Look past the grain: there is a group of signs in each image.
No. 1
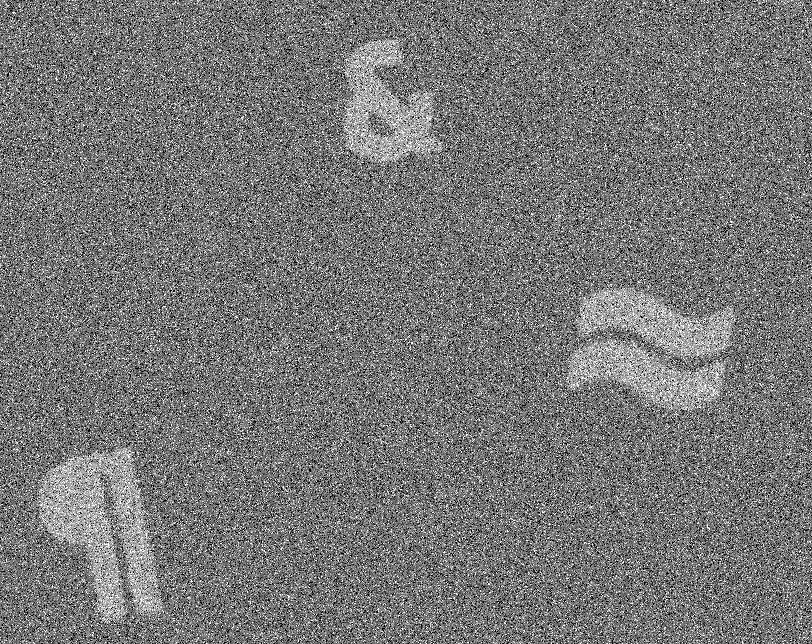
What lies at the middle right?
approximately sign
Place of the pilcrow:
bottom left
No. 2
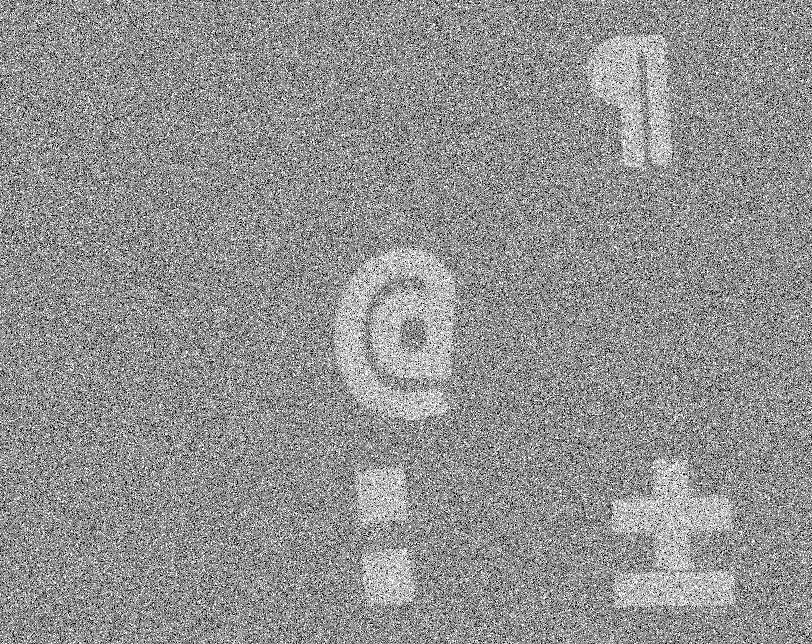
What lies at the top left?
nothing
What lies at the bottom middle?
colon
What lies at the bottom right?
plus-minus sign
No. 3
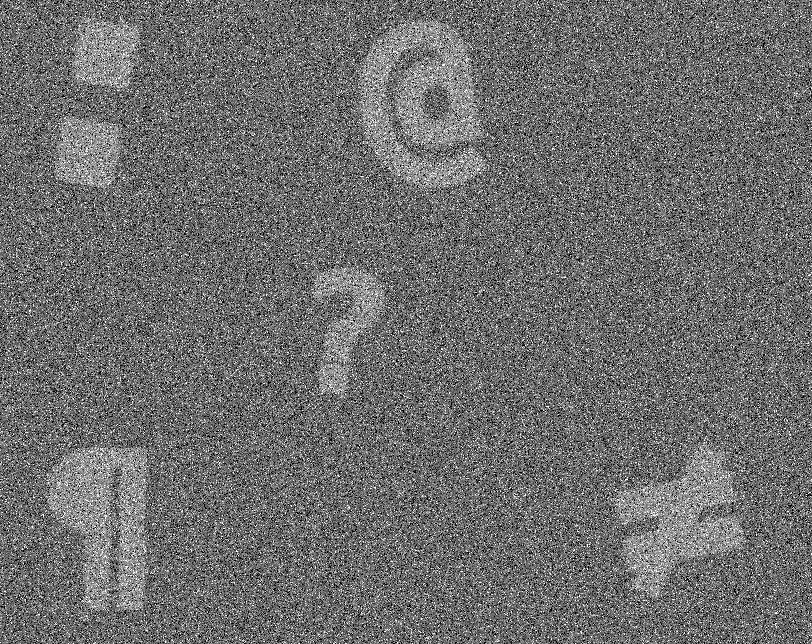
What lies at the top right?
nothing
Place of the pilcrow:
bottom left
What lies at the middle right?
nothing
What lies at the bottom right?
not-equal sign
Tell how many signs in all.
5
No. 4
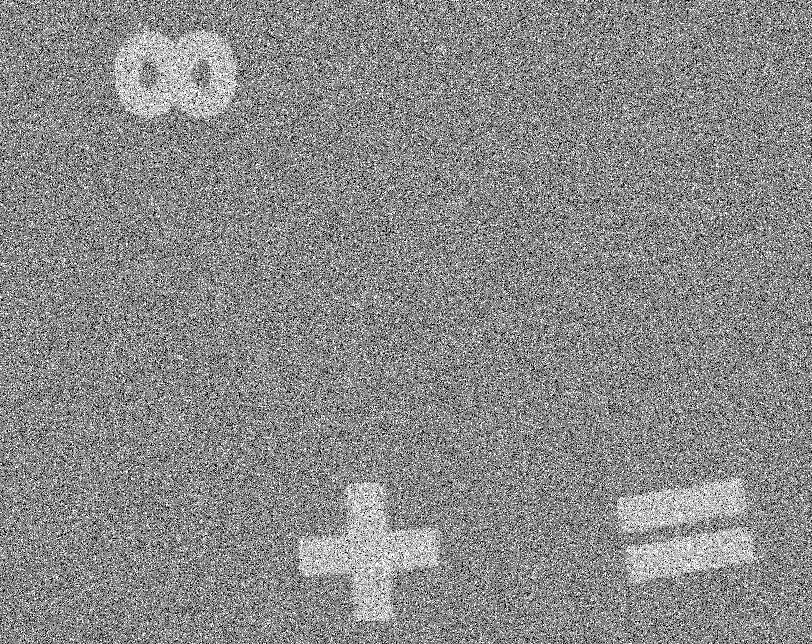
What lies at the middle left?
nothing
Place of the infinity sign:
top left
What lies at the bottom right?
equals sign
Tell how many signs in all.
3
